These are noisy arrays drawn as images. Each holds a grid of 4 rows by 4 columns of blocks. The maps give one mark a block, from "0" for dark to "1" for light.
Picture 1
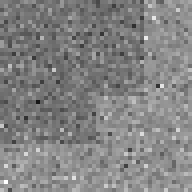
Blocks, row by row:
0001
0001
0011
1111
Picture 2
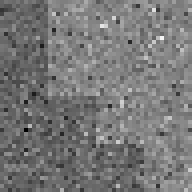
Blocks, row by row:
0111
0111
0011
0001
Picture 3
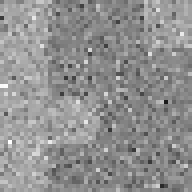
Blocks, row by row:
1001
1000
1100
1000
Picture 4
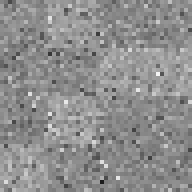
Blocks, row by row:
0100
0011
0100
1000
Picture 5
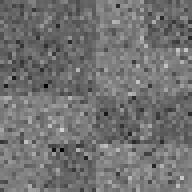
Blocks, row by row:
0010
0011
1100
1011
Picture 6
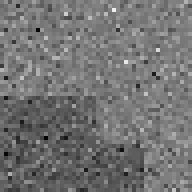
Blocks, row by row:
1111
1111
0011
0001
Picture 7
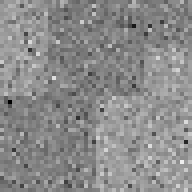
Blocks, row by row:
1000
1001
0011
0011
